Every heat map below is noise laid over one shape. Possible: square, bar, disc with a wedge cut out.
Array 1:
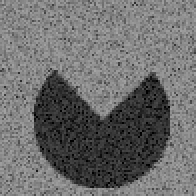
disc with a wedge cut out
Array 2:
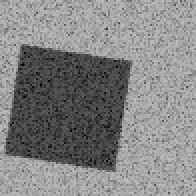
square
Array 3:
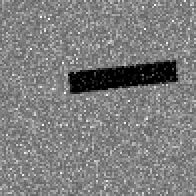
bar
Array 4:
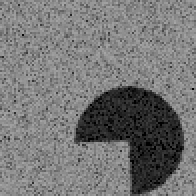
disc with a wedge cut out
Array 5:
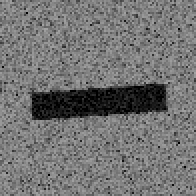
bar
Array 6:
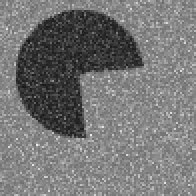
disc with a wedge cut out
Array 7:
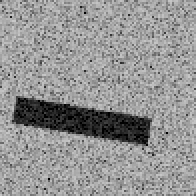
bar
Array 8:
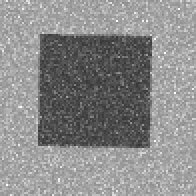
square
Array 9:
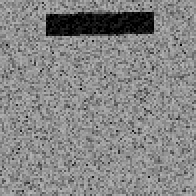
bar
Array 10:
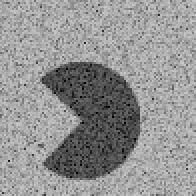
disc with a wedge cut out
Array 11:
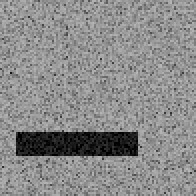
bar
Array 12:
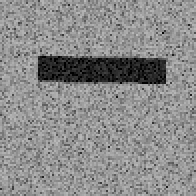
bar
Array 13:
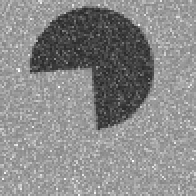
disc with a wedge cut out
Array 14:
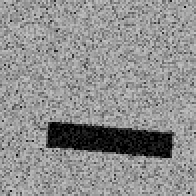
bar
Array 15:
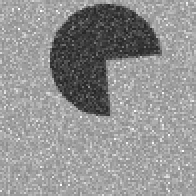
disc with a wedge cut out
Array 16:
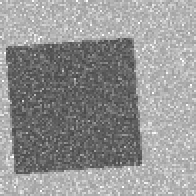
square
